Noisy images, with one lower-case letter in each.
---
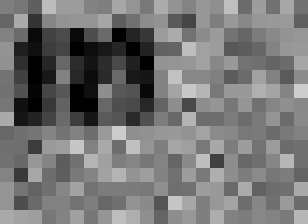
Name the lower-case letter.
m
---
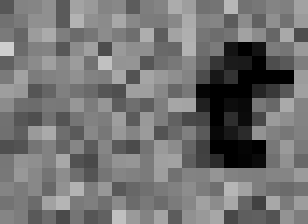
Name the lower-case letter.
t
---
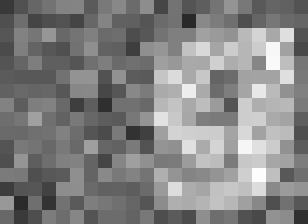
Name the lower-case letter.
g
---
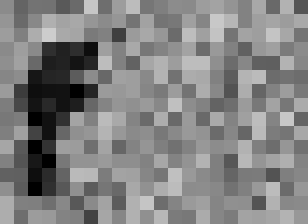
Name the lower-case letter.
f
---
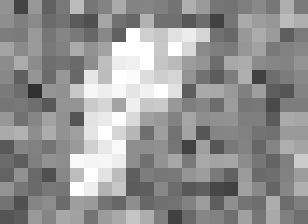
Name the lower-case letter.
f
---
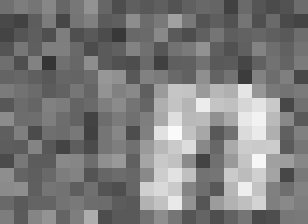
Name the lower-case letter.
n
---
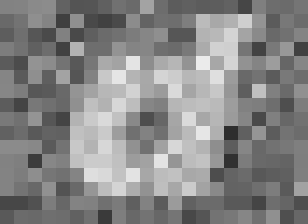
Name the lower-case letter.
d
